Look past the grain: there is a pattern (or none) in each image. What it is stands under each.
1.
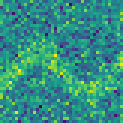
a wavy band
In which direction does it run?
left to right
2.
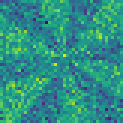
spokes from one point
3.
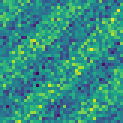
diagonal stripes
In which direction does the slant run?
bottom left to top right
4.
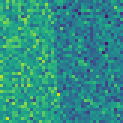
a sharp edge
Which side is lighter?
left
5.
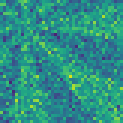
spokes from one point
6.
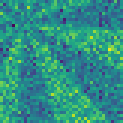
spokes from one point
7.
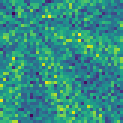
spokes from one point
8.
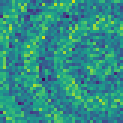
rings round one point
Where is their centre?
middle right
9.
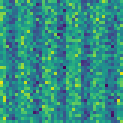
vertical stripes
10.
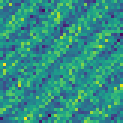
diagonal stripes
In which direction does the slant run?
bottom left to top right
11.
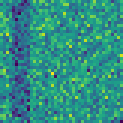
one vertical stripe
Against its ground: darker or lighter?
darker
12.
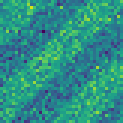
diagonal stripes
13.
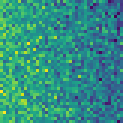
a smooth slope
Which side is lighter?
left
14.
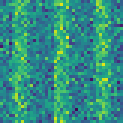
vertical stripes
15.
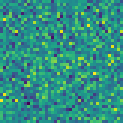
only noise
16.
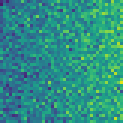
a smooth slope
